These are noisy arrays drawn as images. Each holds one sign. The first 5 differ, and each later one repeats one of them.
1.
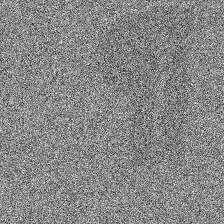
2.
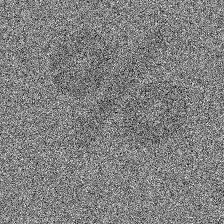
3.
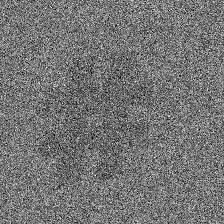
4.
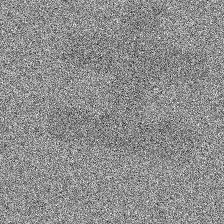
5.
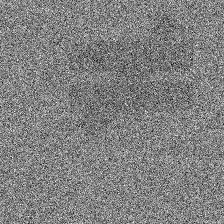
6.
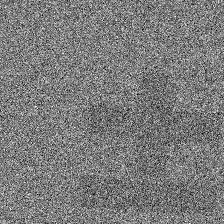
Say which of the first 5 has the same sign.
4
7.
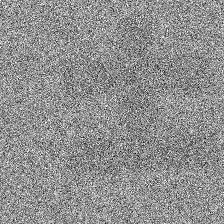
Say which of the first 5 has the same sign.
4
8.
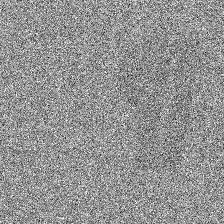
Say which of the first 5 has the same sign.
1
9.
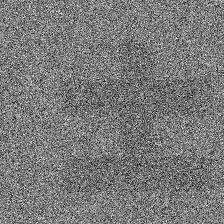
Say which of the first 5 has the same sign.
4
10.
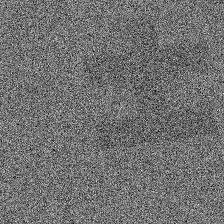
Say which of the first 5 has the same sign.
4
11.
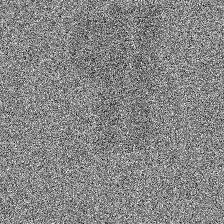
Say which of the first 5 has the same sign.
1
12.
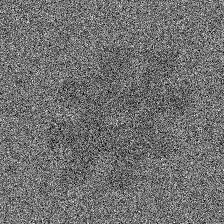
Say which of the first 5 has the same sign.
3
